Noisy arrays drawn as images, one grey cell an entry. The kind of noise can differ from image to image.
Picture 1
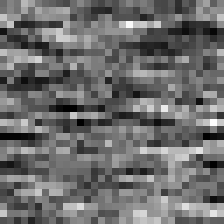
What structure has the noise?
streaked along the rows
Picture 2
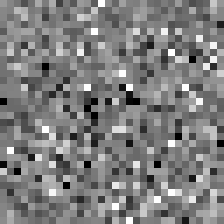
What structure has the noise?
heavy tails
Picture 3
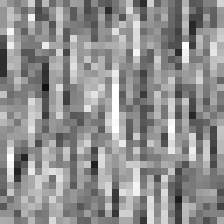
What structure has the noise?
streaked along the columns
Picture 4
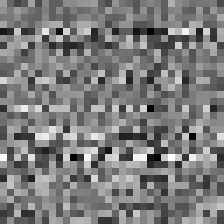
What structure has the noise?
rows of uneven size
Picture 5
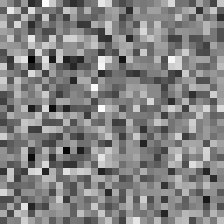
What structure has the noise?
low rank plus noise
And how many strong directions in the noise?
one
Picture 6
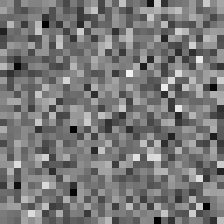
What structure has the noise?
independent entries
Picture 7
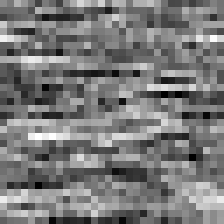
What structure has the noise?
streaked along the rows
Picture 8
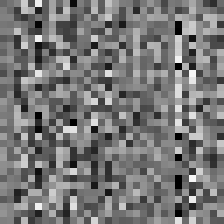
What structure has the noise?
columns of uneven size
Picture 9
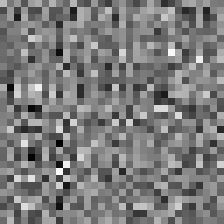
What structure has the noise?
low rank plus noise
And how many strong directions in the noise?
two
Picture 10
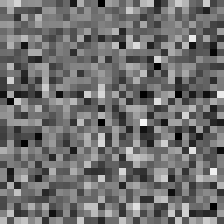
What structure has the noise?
low rank plus noise
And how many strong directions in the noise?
two
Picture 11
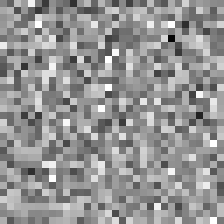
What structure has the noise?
independent entries
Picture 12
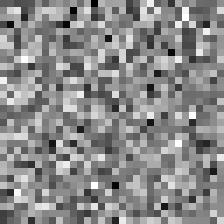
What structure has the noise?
low rank plus noise
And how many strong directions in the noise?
five to eight
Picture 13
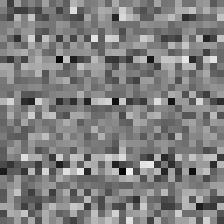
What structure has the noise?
rows of uneven size
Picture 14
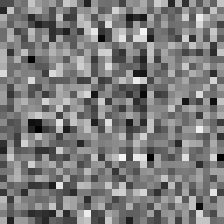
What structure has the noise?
low rank plus noise
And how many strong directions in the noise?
two
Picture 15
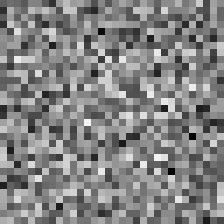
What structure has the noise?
independent entries
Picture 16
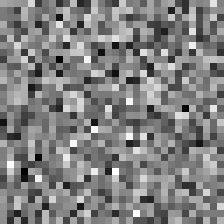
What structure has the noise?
independent entries
